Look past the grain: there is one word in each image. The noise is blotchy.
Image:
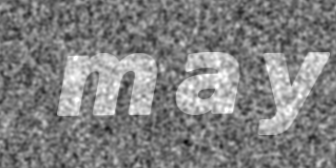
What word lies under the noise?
may
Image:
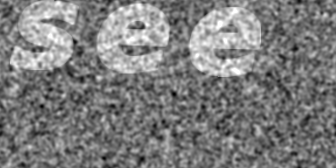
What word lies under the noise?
see
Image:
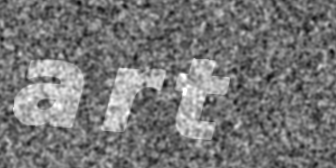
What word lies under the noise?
art
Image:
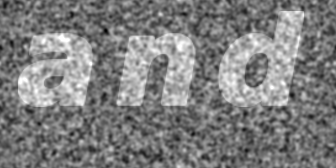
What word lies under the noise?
and
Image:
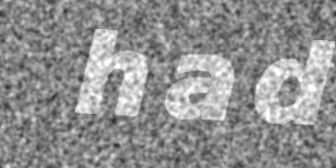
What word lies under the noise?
had
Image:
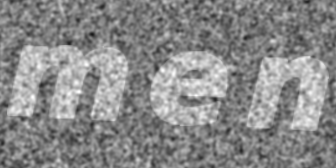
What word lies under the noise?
men
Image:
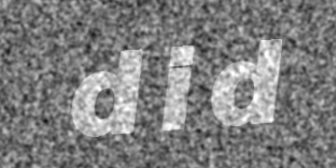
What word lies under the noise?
did
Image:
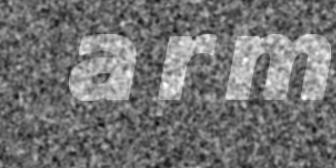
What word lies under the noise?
arm
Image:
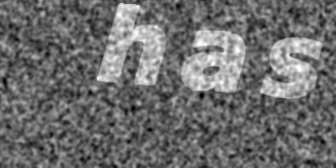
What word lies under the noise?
has
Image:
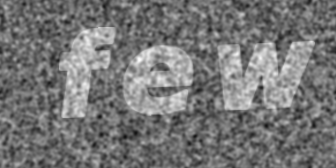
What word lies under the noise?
few
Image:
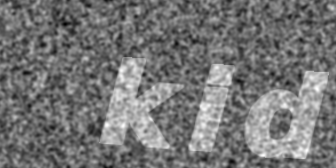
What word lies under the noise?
kid
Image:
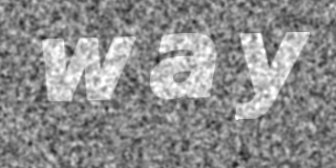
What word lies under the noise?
way
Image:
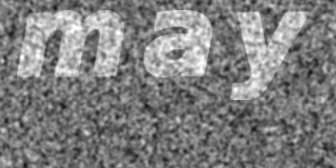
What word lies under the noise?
may
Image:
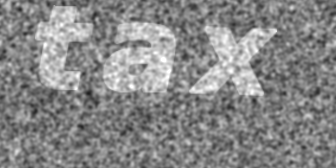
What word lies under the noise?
tax
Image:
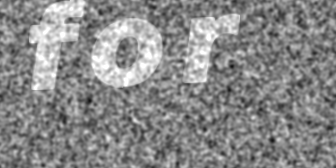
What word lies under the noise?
for
